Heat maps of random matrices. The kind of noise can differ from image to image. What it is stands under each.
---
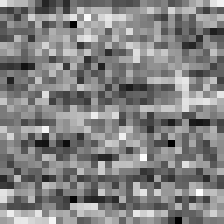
streaked along the rows
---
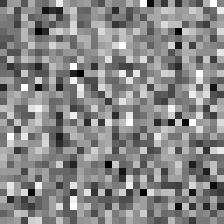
low rank plus noise
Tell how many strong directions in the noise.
five to eight
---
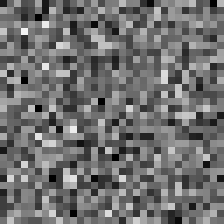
independent entries
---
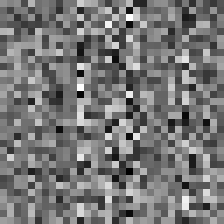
columns of uneven size
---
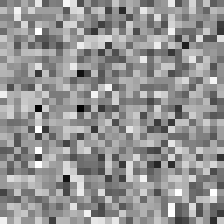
low rank plus noise
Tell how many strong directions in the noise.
five to eight
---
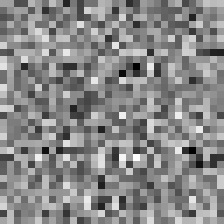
low rank plus noise
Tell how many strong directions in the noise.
two
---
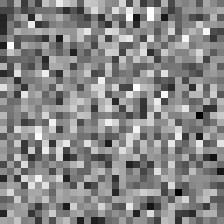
independent entries
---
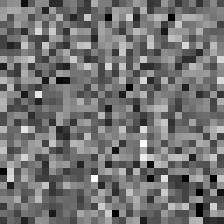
low rank plus noise
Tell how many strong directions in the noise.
five to eight
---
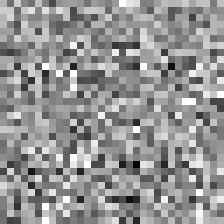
low rank plus noise
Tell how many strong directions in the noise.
three or four
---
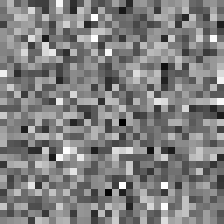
low rank plus noise
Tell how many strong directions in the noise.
five to eight
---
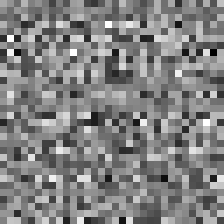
rows of uneven size
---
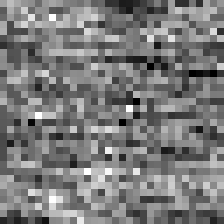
streaked along the rows
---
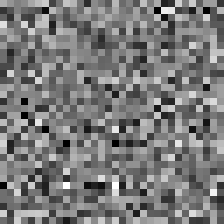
low rank plus noise
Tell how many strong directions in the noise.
five to eight
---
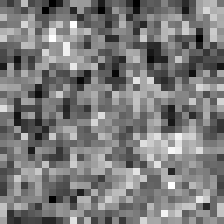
blotchy
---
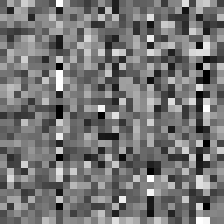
columns of uneven size
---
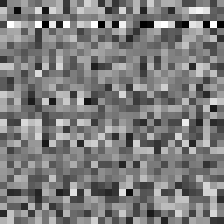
rows of uneven size
